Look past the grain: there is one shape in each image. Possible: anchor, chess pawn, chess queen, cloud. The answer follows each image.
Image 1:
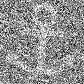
anchor
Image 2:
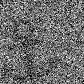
anchor
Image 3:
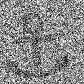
anchor
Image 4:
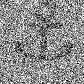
anchor
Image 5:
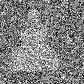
chess pawn
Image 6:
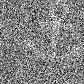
anchor
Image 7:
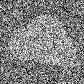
cloud
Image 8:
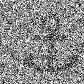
anchor
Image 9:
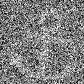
anchor
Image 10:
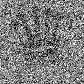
chess queen
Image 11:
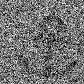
anchor
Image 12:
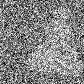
chess pawn
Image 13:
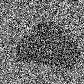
cloud
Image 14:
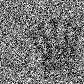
chess queen
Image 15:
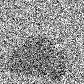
cloud
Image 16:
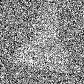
chess pawn
